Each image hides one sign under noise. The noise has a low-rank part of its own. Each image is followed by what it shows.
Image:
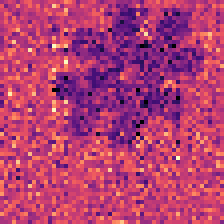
hash sign
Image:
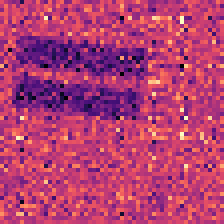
equals sign
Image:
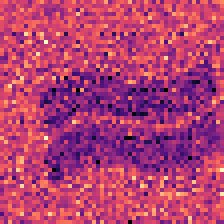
approximately sign
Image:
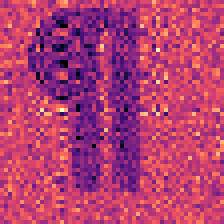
pilcrow
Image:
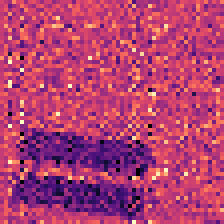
equals sign
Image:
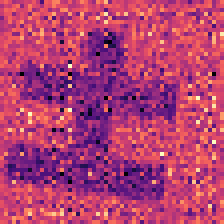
plus-minus sign
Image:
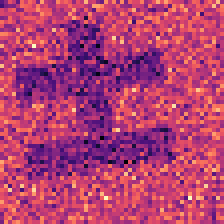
plus-minus sign
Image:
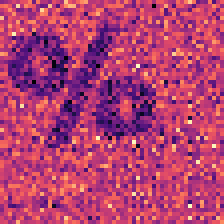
percent sign
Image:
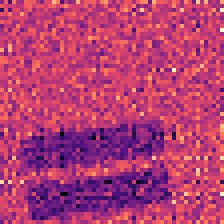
equals sign
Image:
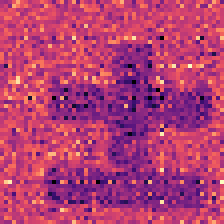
plus-minus sign
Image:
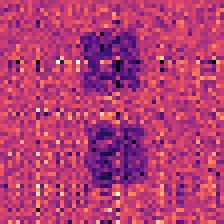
colon
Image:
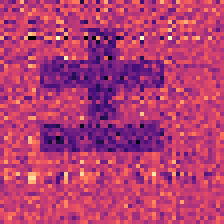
plus-minus sign
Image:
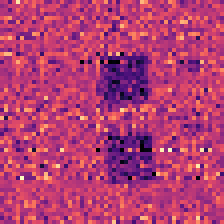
colon
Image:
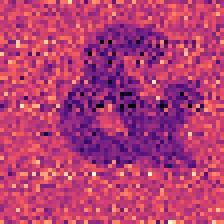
ampersand
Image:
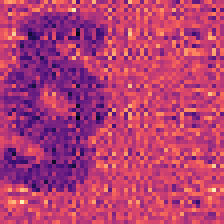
section sign
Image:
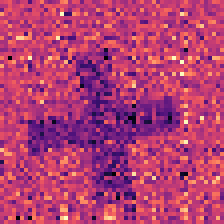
plus sign
